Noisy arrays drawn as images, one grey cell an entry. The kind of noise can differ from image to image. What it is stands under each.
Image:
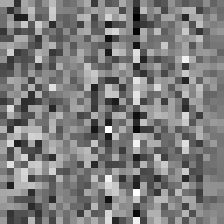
columns of uneven size
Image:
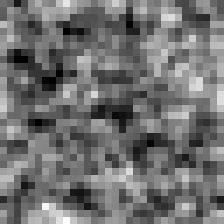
blotchy
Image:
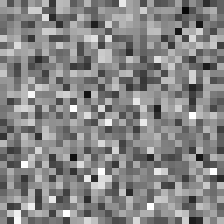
independent entries
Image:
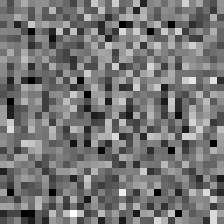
low rank plus noise
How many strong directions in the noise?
five to eight
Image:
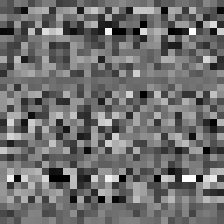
rows of uneven size
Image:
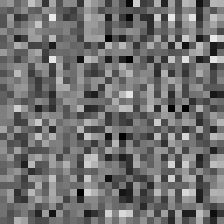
low rank plus noise
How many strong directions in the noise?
one
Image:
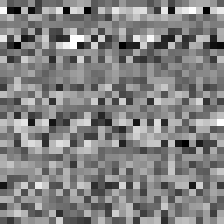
rows of uneven size
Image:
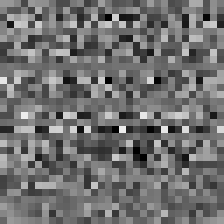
rows of uneven size
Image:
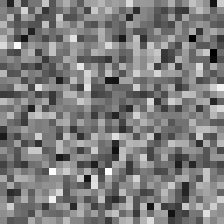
independent entries
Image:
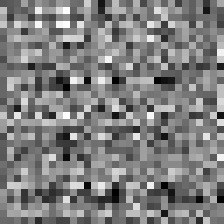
low rank plus noise
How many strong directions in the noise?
three or four
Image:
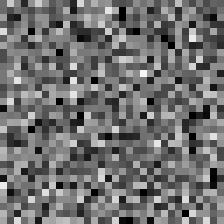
independent entries
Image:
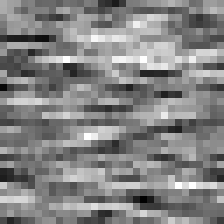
streaked along the rows
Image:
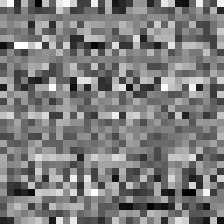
rows of uneven size
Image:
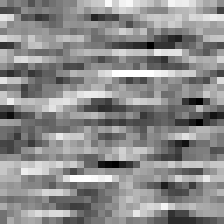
streaked along the rows
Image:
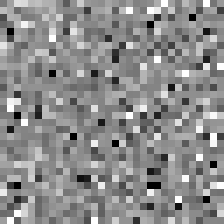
heavy tails
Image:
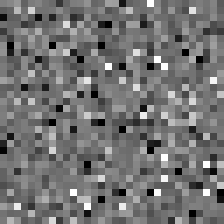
heavy tails
